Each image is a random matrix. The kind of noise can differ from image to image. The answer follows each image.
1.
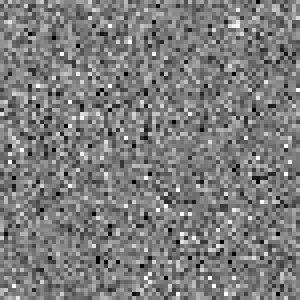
heavy tails
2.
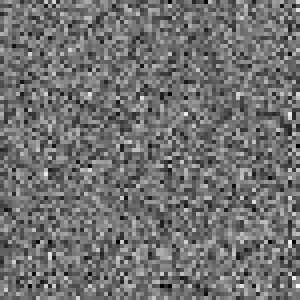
low rank plus noise
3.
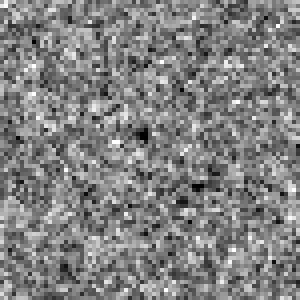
blotchy
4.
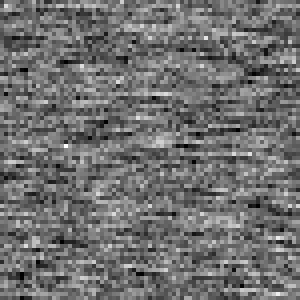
streaked along the rows
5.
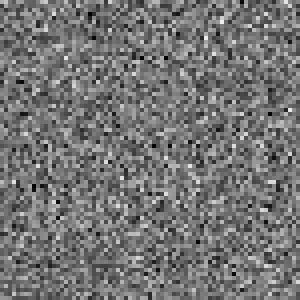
low rank plus noise
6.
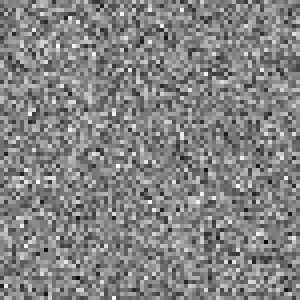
independent entries
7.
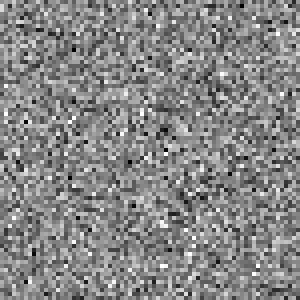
independent entries
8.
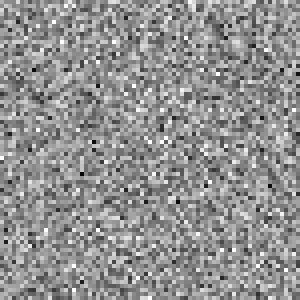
independent entries
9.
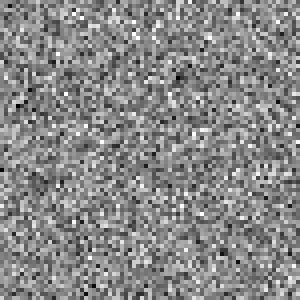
independent entries
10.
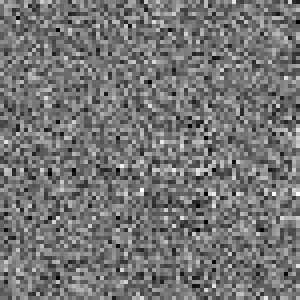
low rank plus noise
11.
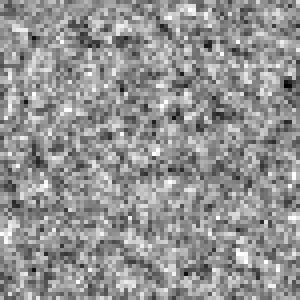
blotchy
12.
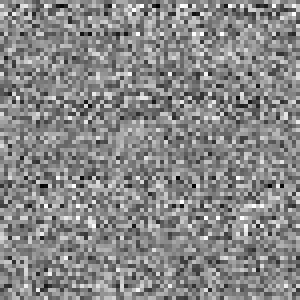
rows of uneven size
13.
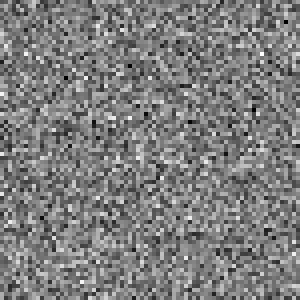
independent entries
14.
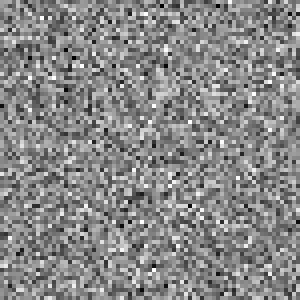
low rank plus noise
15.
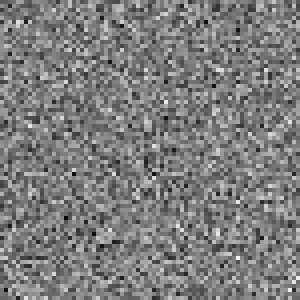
low rank plus noise
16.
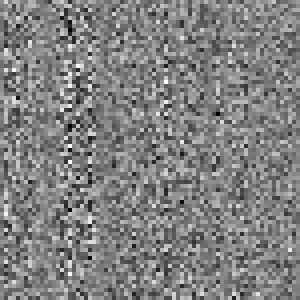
columns of uneven size
